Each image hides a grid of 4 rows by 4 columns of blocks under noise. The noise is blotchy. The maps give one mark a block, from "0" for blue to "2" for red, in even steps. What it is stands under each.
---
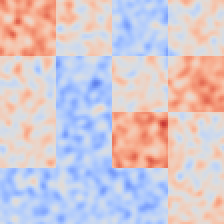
2 1 0 1
1 0 1 2
1 0 2 1
0 0 0 1
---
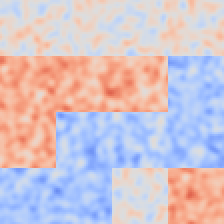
1 1 1 1
2 2 2 0
2 0 0 0
0 0 1 2
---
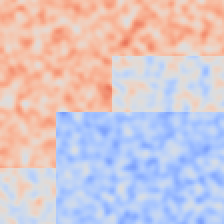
2 2 2 2
2 2 1 1
2 0 0 0
1 0 0 0
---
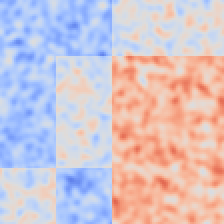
0 0 1 1
0 1 2 2
0 1 2 2
1 0 2 2
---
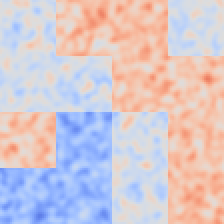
1 2 2 1
1 1 2 2
2 0 1 2
0 0 1 2
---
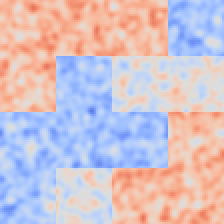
2 2 2 0
2 0 1 1
0 0 0 2
0 1 2 2
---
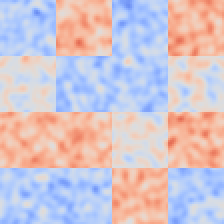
0 2 0 2
1 0 0 1
2 2 1 2
0 0 2 0
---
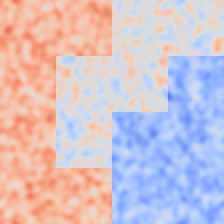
2 2 1 1
2 1 1 0
2 1 0 0
2 2 0 0
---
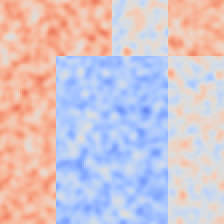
2 2 1 2
2 0 0 1
2 0 0 1
2 0 0 1
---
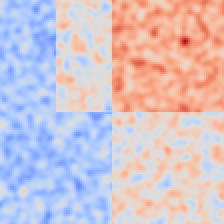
0 1 2 2
0 1 2 2
0 0 1 1
0 0 1 1
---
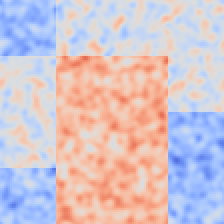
0 1 1 1
1 2 2 1
1 2 2 0
0 2 2 0
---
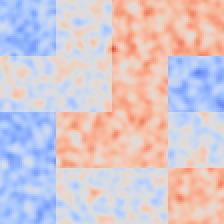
0 1 2 2
1 1 2 0
0 2 2 1
0 1 1 2
